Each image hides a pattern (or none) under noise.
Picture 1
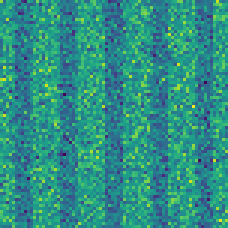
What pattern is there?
vertical stripes
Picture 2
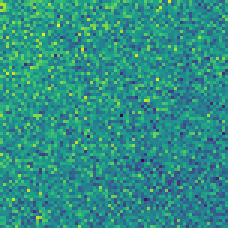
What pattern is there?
a smooth slope
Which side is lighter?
top left
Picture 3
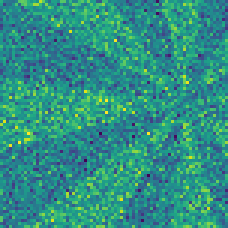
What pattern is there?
spokes from one point
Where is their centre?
middle right
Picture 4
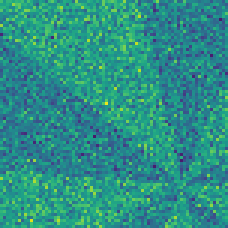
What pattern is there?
spokes from one point
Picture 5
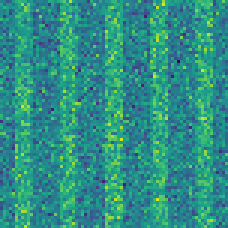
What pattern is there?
vertical stripes
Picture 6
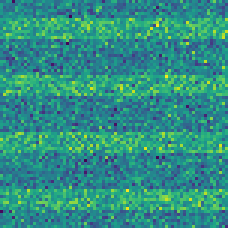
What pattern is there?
horizontal stripes
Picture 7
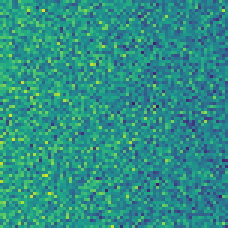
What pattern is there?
a smooth slope
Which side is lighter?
left
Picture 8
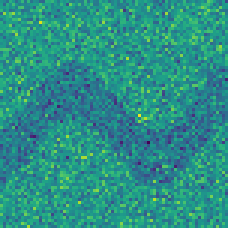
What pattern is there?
a wavy band
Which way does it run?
left to right
